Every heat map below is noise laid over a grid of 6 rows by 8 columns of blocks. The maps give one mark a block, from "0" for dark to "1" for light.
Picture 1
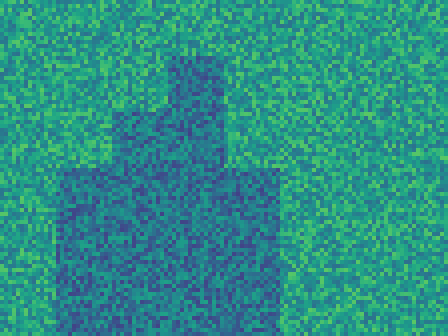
11111111
11101111
11001111
10000111
10000111
10000111
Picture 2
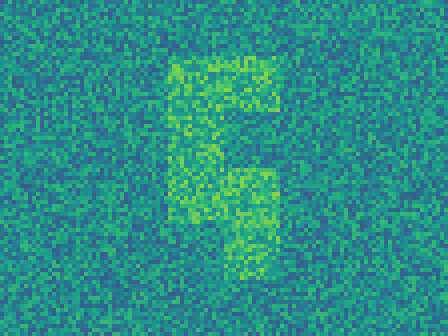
00000000
00011000
00010000
00011000
00001000
00000000
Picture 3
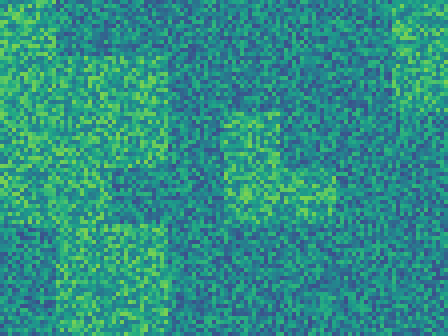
10000001
11100001
11101000
11001100
01100000
01100000
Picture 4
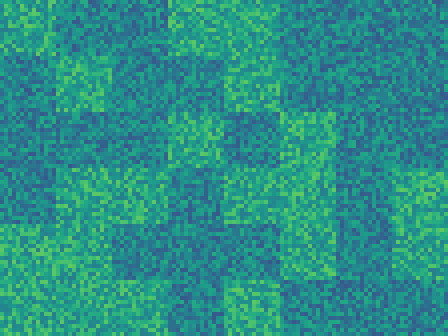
10011000
01001000
00010100
01101101
11000101
11101000
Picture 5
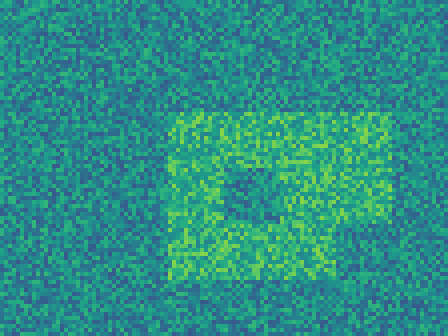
00000000
00000000
00011110
00010110
00011100
00000000
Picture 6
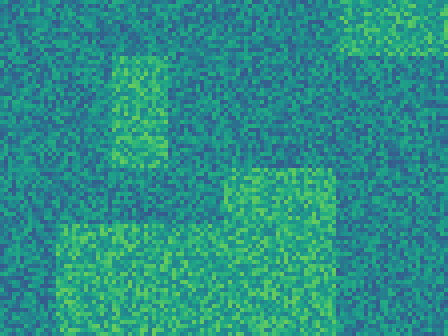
00000011
00100000
00100000
00001100
01111100
01111100
